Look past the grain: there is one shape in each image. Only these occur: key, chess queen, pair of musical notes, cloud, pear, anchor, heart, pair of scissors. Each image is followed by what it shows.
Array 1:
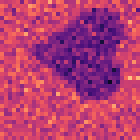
heart
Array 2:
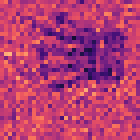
chess queen
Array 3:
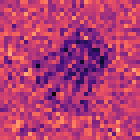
chess queen
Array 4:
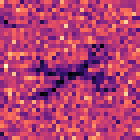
pair of scissors
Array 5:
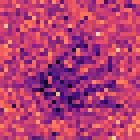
chess queen
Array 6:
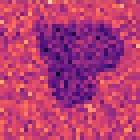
heart
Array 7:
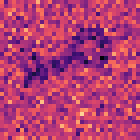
key
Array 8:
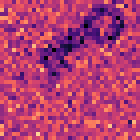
key
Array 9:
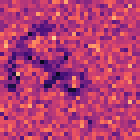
anchor
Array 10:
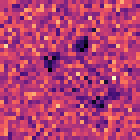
pair of musical notes
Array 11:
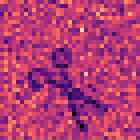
pair of scissors
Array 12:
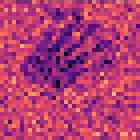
chess queen
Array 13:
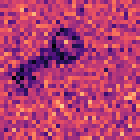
key
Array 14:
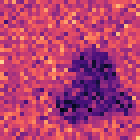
heart
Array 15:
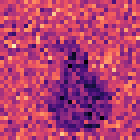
pear
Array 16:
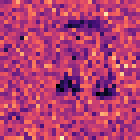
pair of musical notes
